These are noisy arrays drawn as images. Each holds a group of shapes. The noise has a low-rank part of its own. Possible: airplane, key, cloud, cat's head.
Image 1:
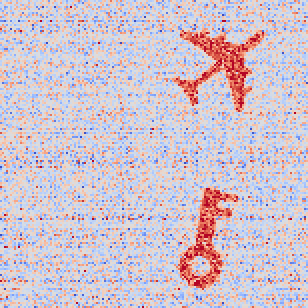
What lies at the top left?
nothing
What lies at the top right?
airplane
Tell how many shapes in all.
2
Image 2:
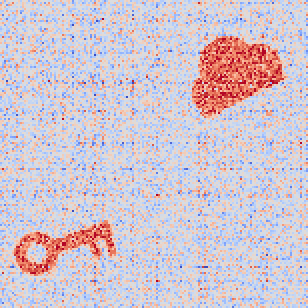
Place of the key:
bottom left
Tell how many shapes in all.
2
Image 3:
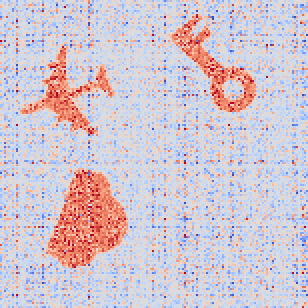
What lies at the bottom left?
cloud
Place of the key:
top right
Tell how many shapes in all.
3
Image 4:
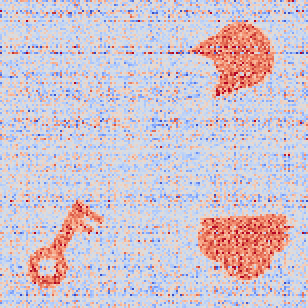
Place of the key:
bottom left
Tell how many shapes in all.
3
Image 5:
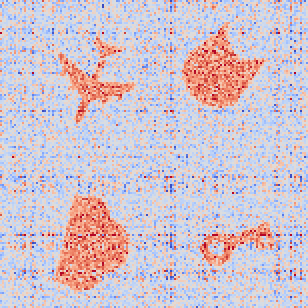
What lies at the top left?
airplane
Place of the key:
bottom right
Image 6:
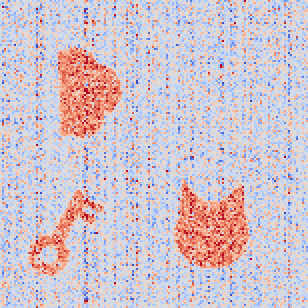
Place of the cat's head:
bottom right
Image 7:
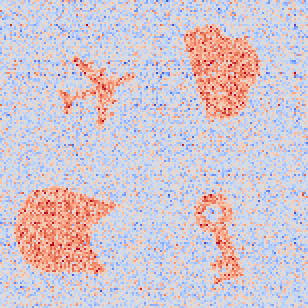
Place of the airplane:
top left
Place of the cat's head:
bottom left
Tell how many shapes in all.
4
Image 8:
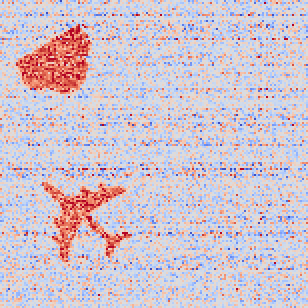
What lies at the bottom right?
nothing
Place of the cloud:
top left
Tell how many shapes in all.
2
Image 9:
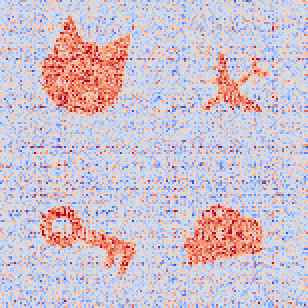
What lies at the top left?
cat's head
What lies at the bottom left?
key
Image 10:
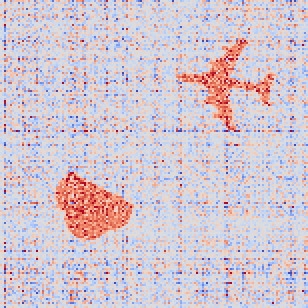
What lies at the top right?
airplane
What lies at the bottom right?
nothing
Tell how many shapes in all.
2
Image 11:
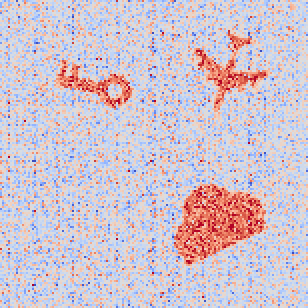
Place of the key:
top left
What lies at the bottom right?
cloud
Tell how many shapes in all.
3
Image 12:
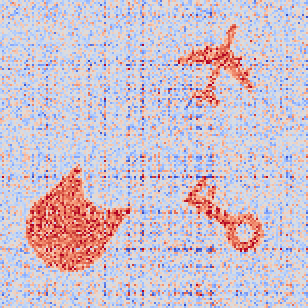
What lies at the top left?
nothing
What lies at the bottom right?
key
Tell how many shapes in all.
3
